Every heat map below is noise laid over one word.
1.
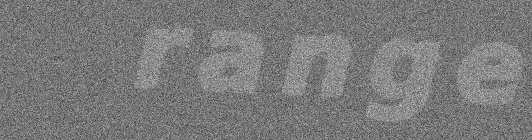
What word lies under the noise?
range
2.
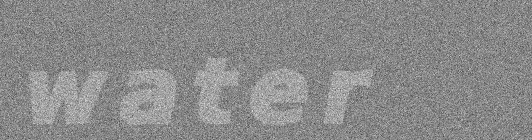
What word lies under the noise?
water
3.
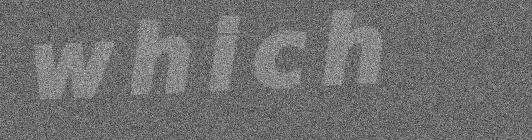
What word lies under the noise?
which
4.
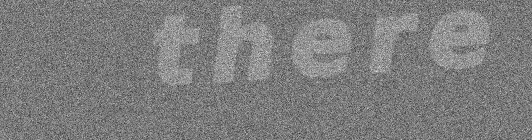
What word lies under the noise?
there
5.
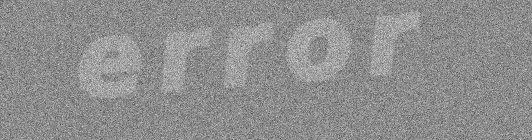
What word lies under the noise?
error
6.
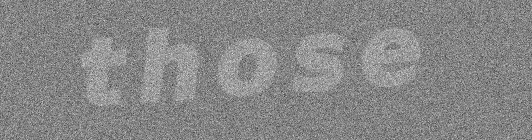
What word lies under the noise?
those
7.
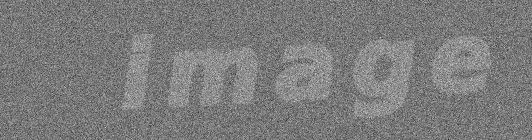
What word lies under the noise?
image
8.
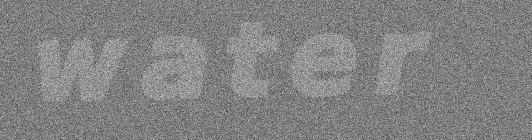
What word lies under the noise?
water
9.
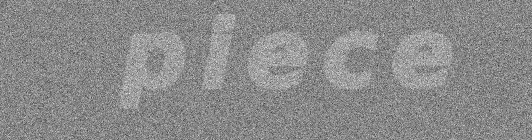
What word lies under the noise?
piece
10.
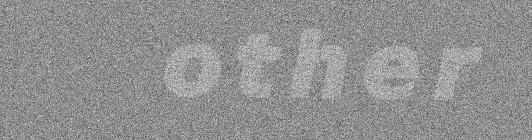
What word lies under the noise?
other
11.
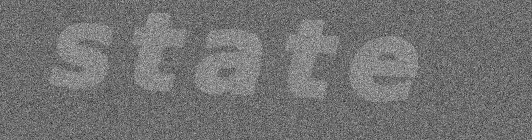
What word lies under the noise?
state
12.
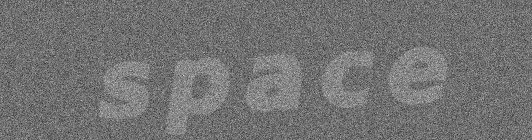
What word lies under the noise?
space
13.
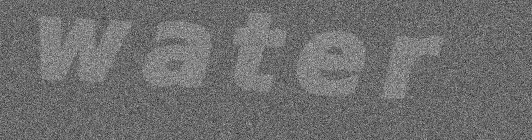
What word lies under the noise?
water
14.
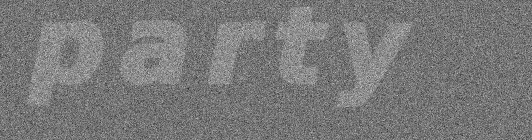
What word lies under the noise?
party
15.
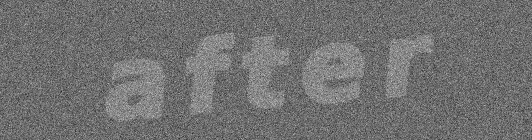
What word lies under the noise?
after
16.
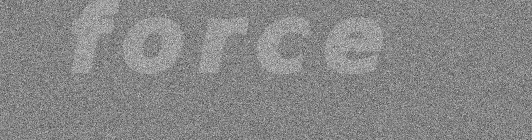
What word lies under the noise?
force
